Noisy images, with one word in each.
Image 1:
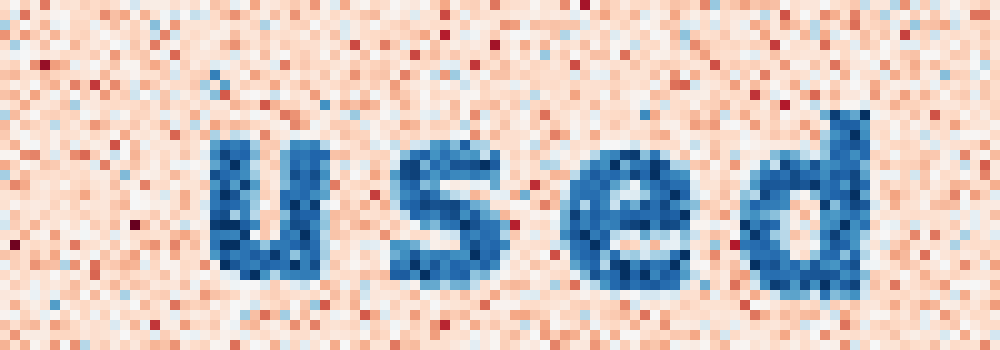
used
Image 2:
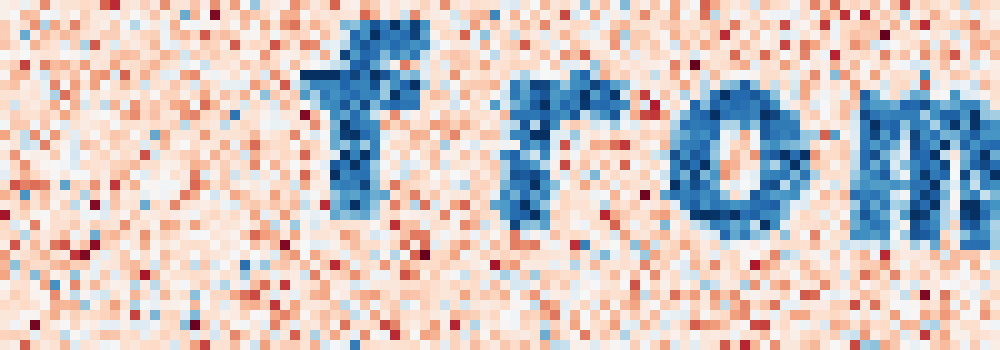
from
